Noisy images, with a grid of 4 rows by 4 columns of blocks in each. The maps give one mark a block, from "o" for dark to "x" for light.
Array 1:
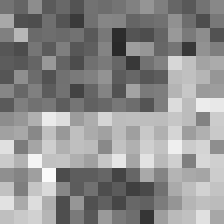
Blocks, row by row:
o o o o
o o o x
x x x x
x o o x
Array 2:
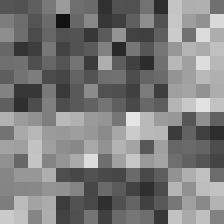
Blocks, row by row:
o o o x
o o o x
x x x o
x o o x
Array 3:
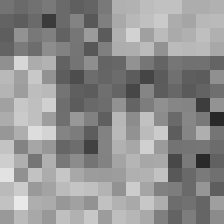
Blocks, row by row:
o o x x
x o o o
x o x o
x x x o
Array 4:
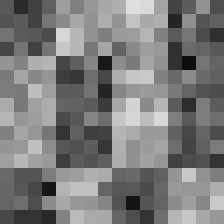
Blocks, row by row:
o x x o
x o x o
x o x o
o x o x
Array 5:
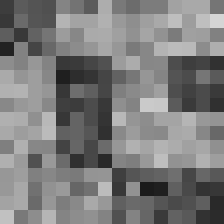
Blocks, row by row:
o x x x
x o x o
x o x x
x x o o
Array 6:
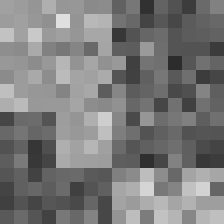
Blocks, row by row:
x x o o
x x o o
o x o o
o o x x
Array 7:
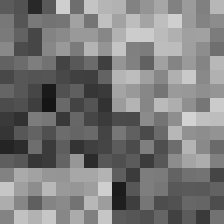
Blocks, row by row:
o x x x
o o x x
o o o x
x x o o
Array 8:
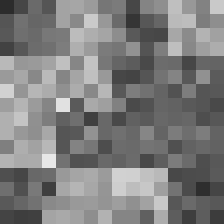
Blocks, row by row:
o x o x
x x o o
x o o o
o x x o
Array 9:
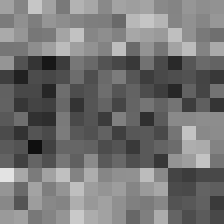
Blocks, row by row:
x x x x
o o o o
o o o x
x x x o
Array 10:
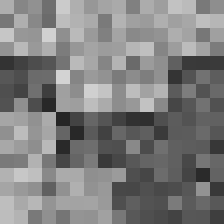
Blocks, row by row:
x x x x
o x x o
x o o o
x x o o
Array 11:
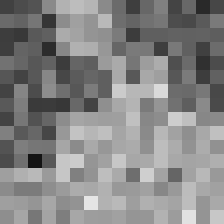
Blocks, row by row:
o x o o
o o x o
o x x x
x x x x
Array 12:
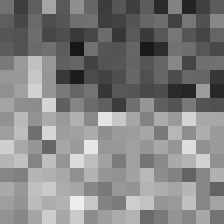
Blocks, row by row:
o o o o
x o o o
x x x x
x x x x
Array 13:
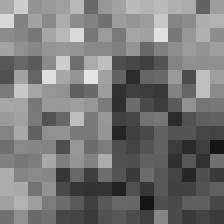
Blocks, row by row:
x x x x
x x o x
x x o o
x o o o
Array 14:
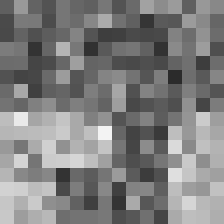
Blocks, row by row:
o o o o
o o o o
x x o x
x o o x
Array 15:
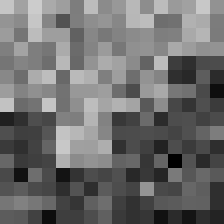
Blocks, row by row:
x x x x
x x x o
o x o o
o o o o
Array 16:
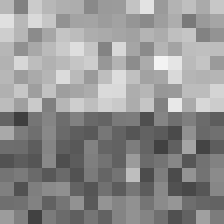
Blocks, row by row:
x x x x
x x x x
o o o o
o o o o
